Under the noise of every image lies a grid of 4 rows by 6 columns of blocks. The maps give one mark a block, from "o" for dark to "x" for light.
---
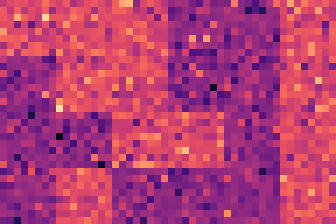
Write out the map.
x x x o o x
o x x o o x
o o x x o x
o x o o o x
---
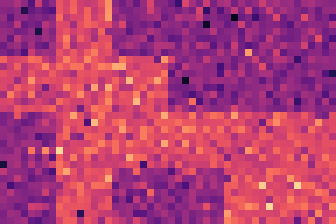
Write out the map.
o x o o o o
x x x o o o
o x x x x x
o x o o x x
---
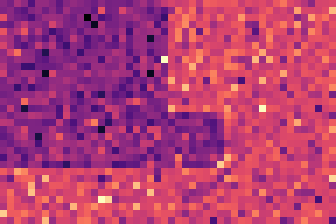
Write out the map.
o o o x x x
o o o x x x
o o o o x x
x x x x x x
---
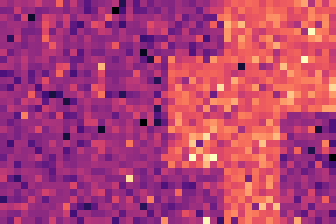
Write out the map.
o o o o x x
o o o x x x
o o o x x o
o o o o x o
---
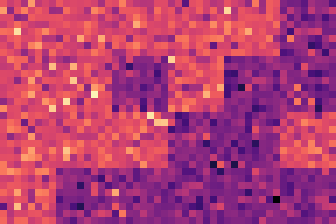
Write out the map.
x x x x x o
x x o x o o
x x x o o x
x o o o o o
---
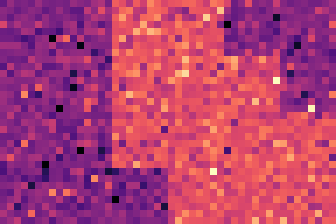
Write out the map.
o o x x o o
o o x x x o
o o x x x x
o o o x x x
